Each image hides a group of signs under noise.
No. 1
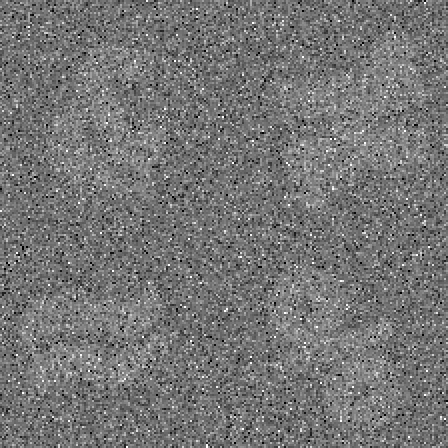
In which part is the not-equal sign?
top right
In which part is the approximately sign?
bottom left
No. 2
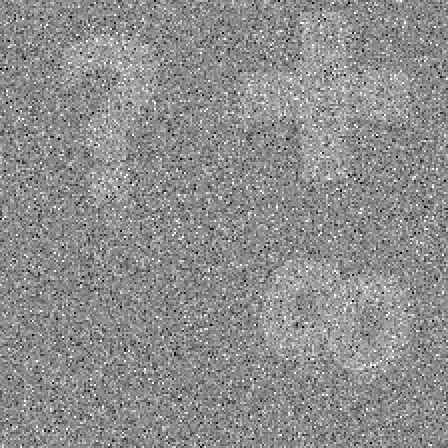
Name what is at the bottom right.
infinity sign
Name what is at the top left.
question mark
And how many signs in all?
3
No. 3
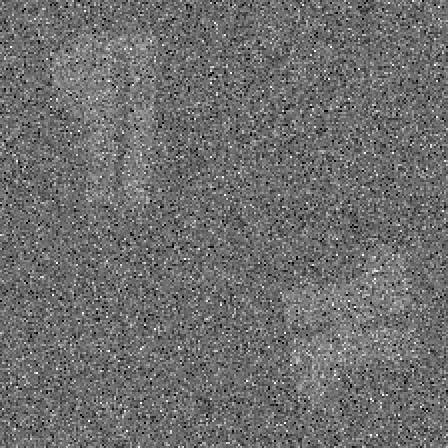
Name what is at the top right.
nothing
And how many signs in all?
2
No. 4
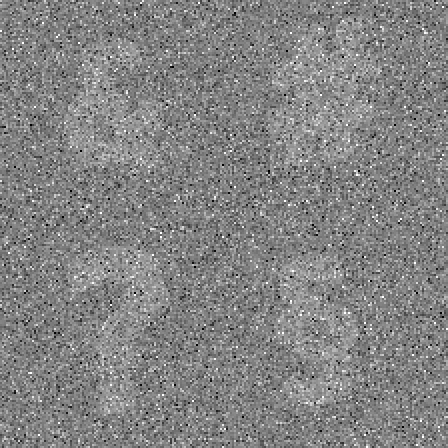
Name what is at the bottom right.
section sign
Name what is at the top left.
ampersand
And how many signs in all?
4
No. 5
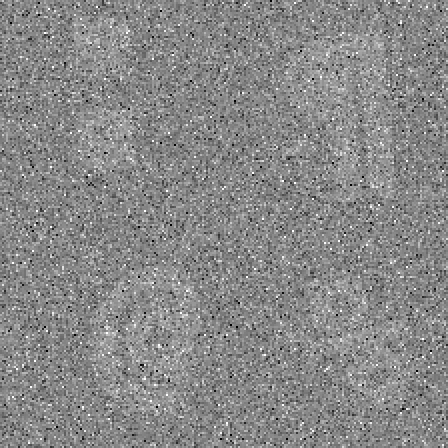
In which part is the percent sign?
bottom right
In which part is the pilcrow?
top right
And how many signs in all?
4
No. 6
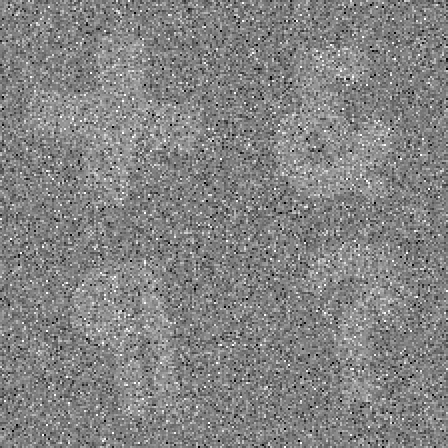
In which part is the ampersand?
top right
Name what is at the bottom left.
pilcrow
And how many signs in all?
4
